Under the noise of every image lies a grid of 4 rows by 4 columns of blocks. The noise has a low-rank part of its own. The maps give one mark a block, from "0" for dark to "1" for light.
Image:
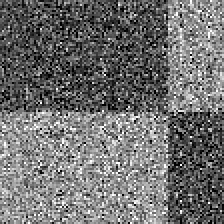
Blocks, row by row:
0 0 0 1
0 0 0 1
1 1 1 0
1 1 1 0
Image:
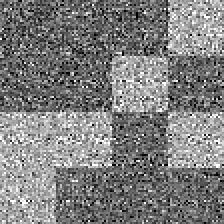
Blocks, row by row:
0 0 0 1
0 0 1 0
1 1 0 1
1 0 0 0
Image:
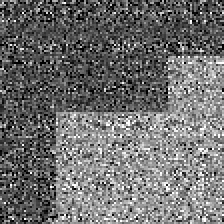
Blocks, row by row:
0 0 0 0
0 0 0 1
0 1 1 1
0 1 1 1
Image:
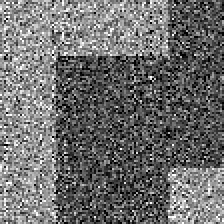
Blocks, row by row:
1 1 1 0
1 0 0 0
1 0 0 0
1 0 0 1
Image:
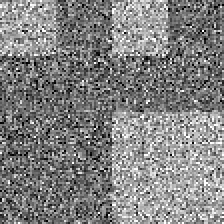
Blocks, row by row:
1 0 1 0
0 0 0 0
0 0 1 1
0 0 1 1
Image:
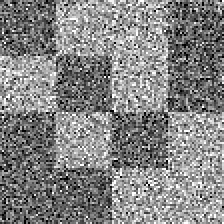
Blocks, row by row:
0 1 1 0
1 0 1 0
0 1 0 1
0 0 1 1
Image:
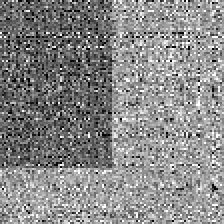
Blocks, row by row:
0 0 1 1
0 0 1 1
0 0 1 1
1 1 1 1
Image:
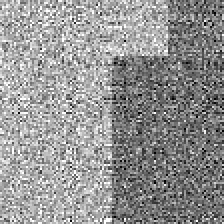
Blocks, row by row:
1 1 1 0
1 1 0 0
1 1 0 0
1 1 0 0
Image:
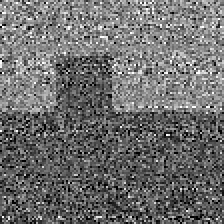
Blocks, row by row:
1 1 1 1
1 0 1 1
0 0 0 0
0 0 0 0
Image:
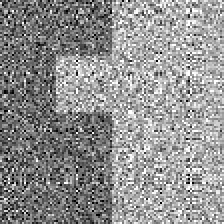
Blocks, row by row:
0 0 1 1
0 1 1 1
0 0 1 1
0 0 1 1
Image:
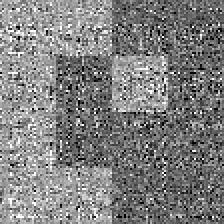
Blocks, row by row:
1 1 0 0
1 0 1 0
1 0 0 0
1 1 0 0
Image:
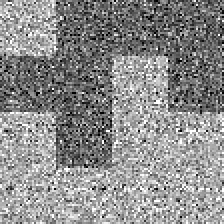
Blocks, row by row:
1 0 0 0
0 0 1 0
1 0 1 1
1 1 1 1
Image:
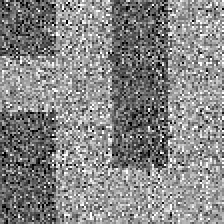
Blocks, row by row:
0 1 0 1
1 1 0 1
0 1 0 1
0 1 1 1
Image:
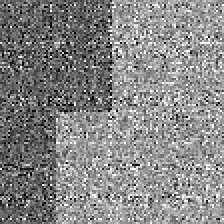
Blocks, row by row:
0 0 1 1
0 0 1 1
0 1 1 1
0 1 1 1
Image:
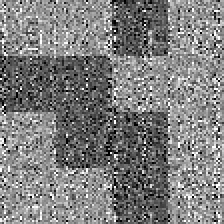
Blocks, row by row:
1 1 0 1
0 0 1 1
1 0 0 1
1 1 0 1
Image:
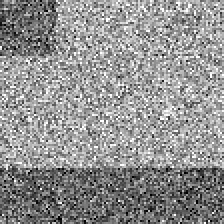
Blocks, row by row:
0 1 1 1
1 1 1 1
1 1 1 1
0 0 0 0
